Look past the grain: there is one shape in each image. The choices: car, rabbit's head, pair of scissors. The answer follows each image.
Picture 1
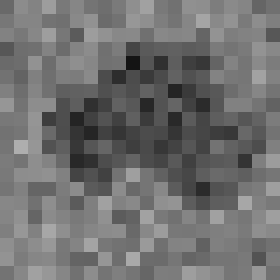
dark car
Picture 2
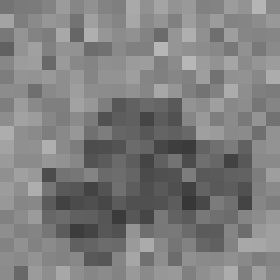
dark car
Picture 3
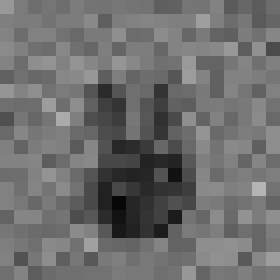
dark rabbit's head
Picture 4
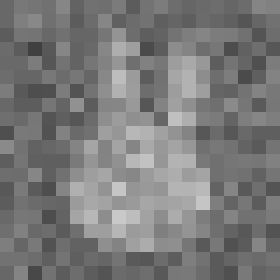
light rabbit's head
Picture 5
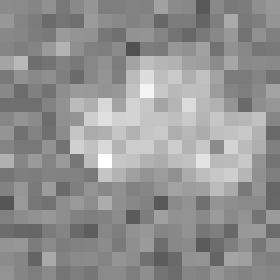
light car
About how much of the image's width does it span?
two thirds
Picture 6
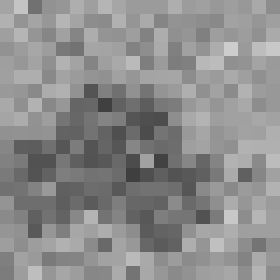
dark car
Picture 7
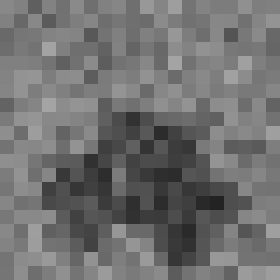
dark car
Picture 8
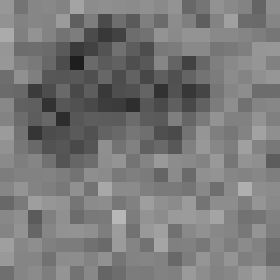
dark car
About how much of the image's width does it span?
two thirds
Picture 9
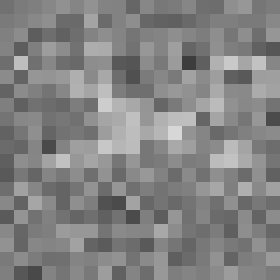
light pair of scissors
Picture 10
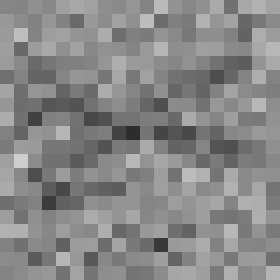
dark pair of scissors
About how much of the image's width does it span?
nearly all
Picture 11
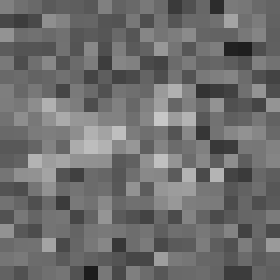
light pair of scissors
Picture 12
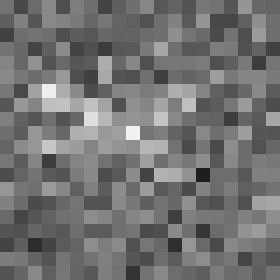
light pair of scissors
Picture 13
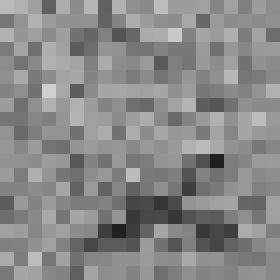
dark pair of scissors
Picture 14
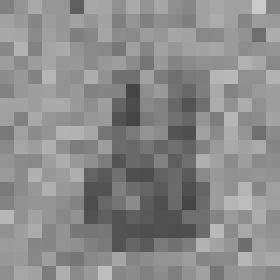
dark rabbit's head
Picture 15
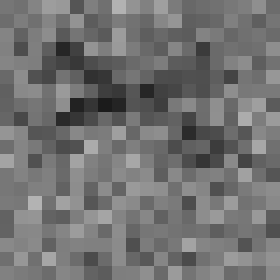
dark pair of scissors
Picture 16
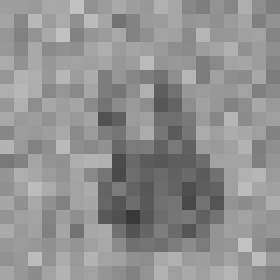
dark rabbit's head
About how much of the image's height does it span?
two thirds
